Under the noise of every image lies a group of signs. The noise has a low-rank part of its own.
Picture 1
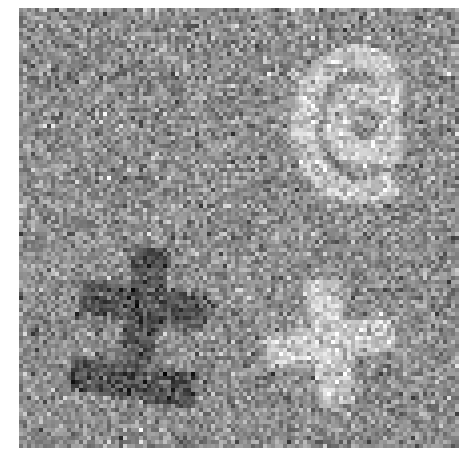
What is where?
top right: light at sign; bottom left: dark plus-minus sign; bottom right: light plus sign
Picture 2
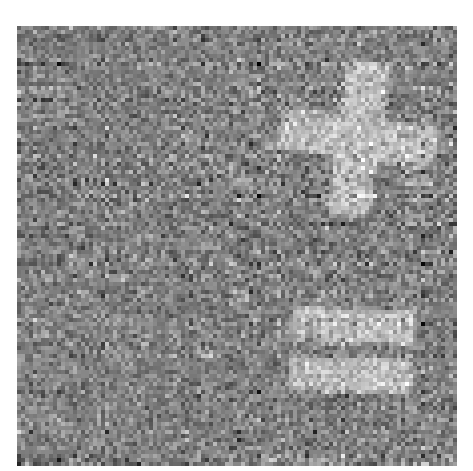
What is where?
top right: light plus sign; bottom right: light equals sign
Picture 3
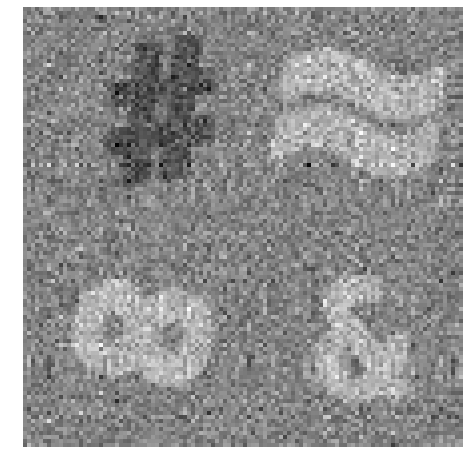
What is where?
top left: dark hash sign; top right: light approximately sign; bottom left: light infinity sign; bottom right: light ampersand
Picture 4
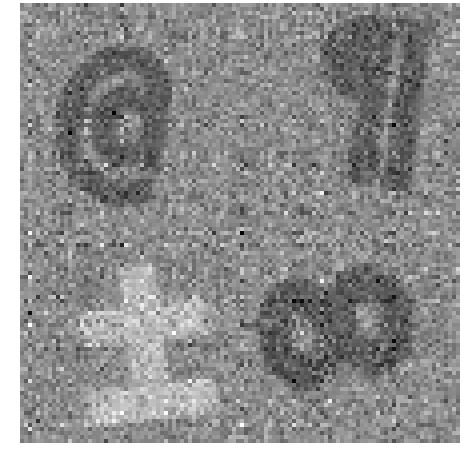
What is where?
top left: dark at sign; top right: dark pilcrow; bottom left: light plus-minus sign; bottom right: dark infinity sign
